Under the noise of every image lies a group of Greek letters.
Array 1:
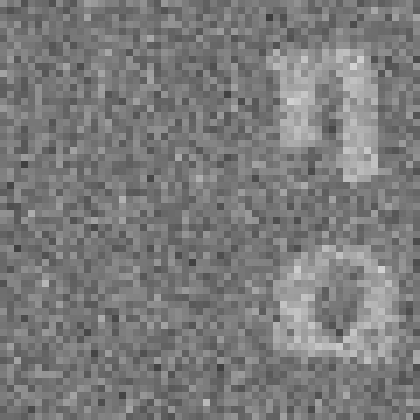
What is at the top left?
nothing
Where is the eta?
top right
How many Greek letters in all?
2
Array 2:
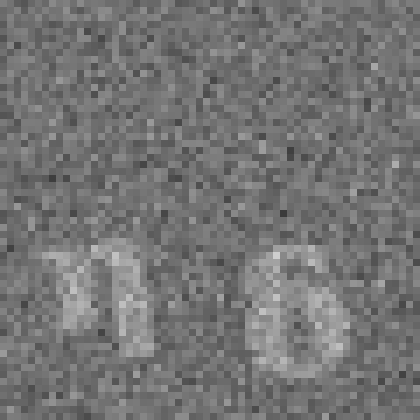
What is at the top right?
nothing
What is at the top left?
nothing
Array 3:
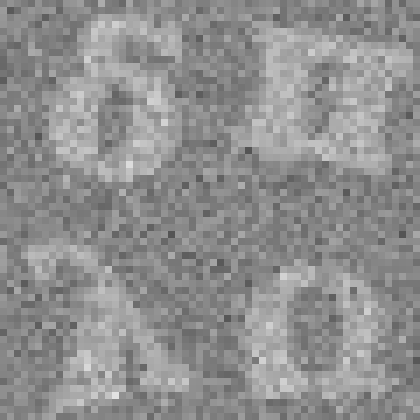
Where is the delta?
top left
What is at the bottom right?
omega
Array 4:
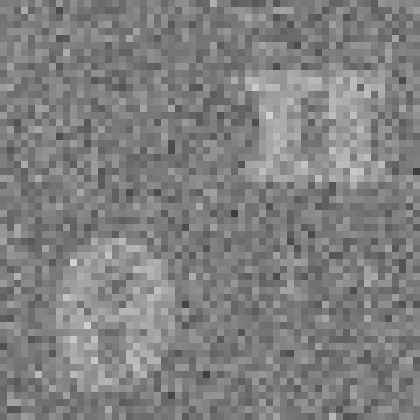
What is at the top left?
nothing
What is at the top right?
pi
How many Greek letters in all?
2
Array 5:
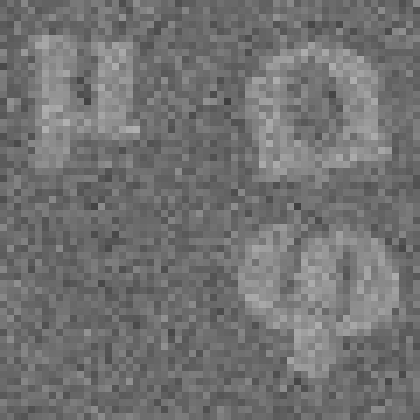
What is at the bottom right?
phi
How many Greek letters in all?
3
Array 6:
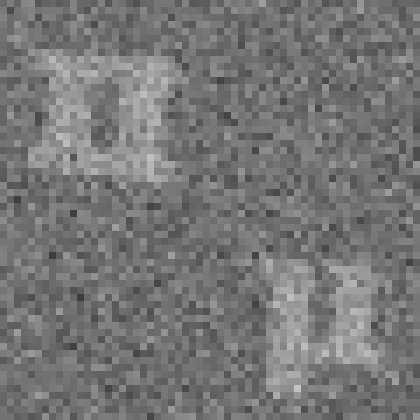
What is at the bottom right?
mu
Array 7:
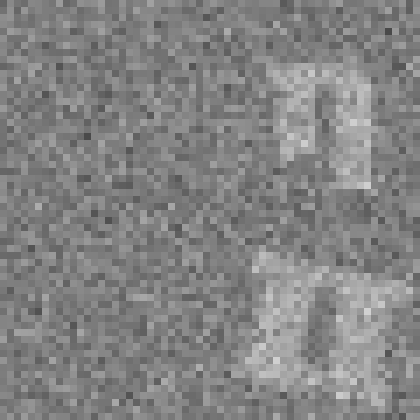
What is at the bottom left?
nothing
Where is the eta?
top right
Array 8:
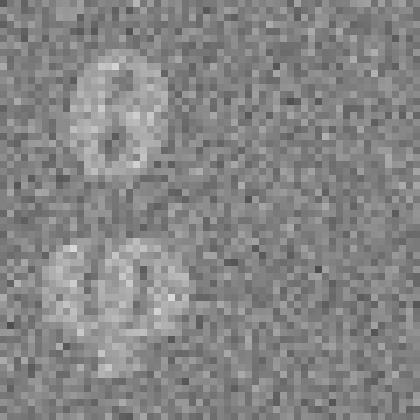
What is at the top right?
nothing
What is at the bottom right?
nothing
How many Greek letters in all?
2
